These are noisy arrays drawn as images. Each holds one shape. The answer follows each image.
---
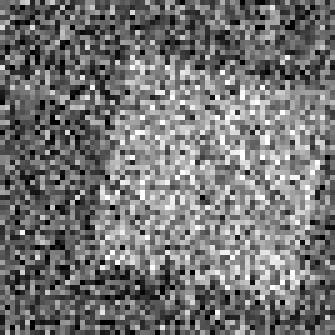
square
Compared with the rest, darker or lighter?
lighter
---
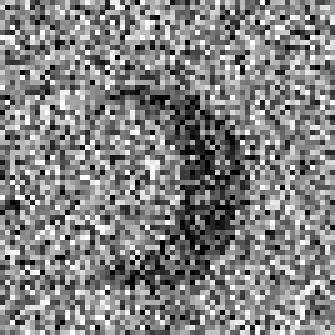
crescent
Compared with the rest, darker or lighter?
darker
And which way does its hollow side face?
left
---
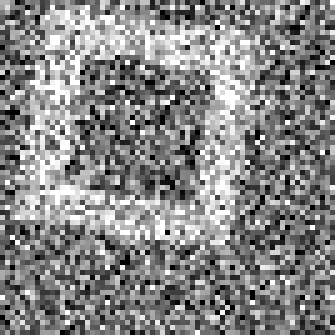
square frame
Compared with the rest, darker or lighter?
lighter
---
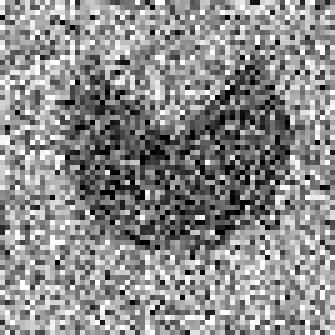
disc with a wedge cut out
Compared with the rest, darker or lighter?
darker
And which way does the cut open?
up
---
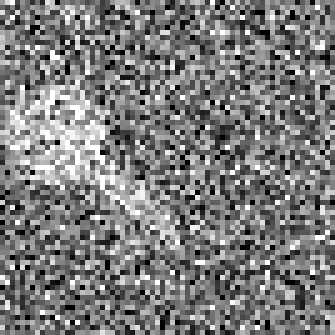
lollipop
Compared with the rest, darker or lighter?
lighter
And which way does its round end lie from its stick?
up and left
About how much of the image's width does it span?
half
